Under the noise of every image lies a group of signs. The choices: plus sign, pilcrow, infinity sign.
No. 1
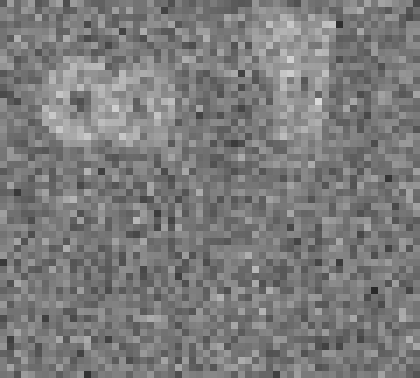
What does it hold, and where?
top left: light infinity sign; top right: light pilcrow
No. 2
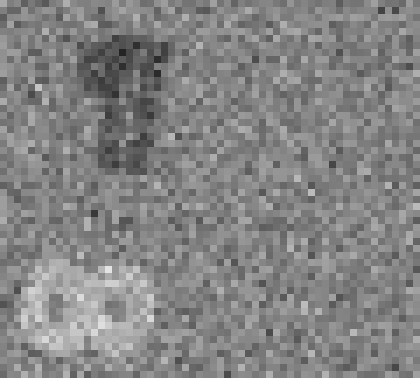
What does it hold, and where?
top left: dark pilcrow; bottom left: light infinity sign
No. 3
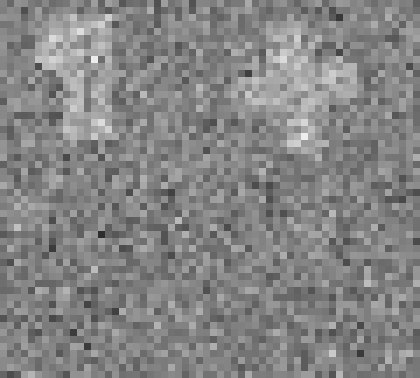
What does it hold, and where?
top left: light pilcrow; top right: light plus sign
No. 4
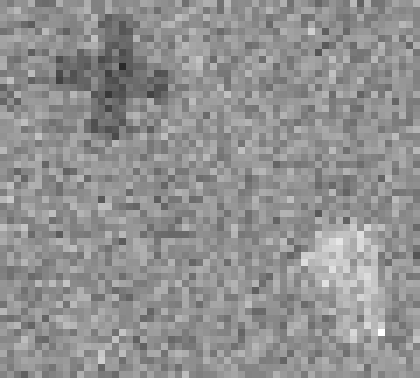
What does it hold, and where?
top left: dark plus sign; bottom right: light pilcrow
